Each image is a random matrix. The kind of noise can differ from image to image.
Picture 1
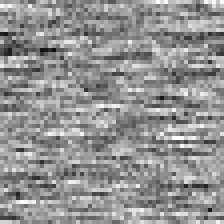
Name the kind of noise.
streaked along the rows
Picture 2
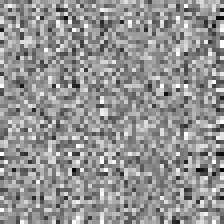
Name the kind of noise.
low rank plus noise
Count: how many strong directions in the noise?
two
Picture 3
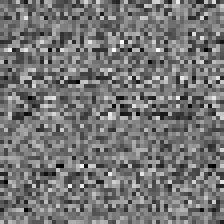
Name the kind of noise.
rows of uneven size
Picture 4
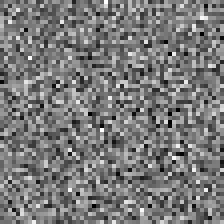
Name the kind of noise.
independent entries
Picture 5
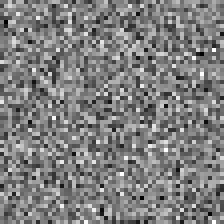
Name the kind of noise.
independent entries
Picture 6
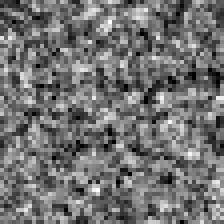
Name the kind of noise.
blotchy
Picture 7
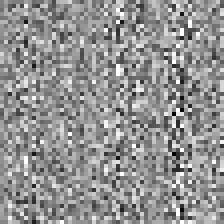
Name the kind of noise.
columns of uneven size
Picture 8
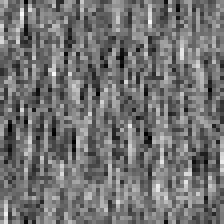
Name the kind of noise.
streaked along the columns
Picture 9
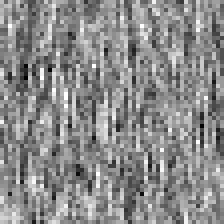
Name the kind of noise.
streaked along the columns
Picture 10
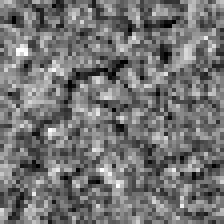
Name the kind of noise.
blotchy
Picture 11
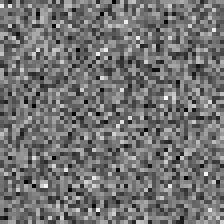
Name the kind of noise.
independent entries
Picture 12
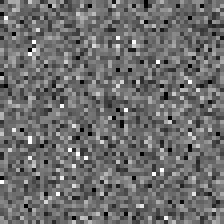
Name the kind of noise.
heavy tails
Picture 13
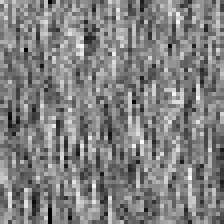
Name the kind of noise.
streaked along the columns
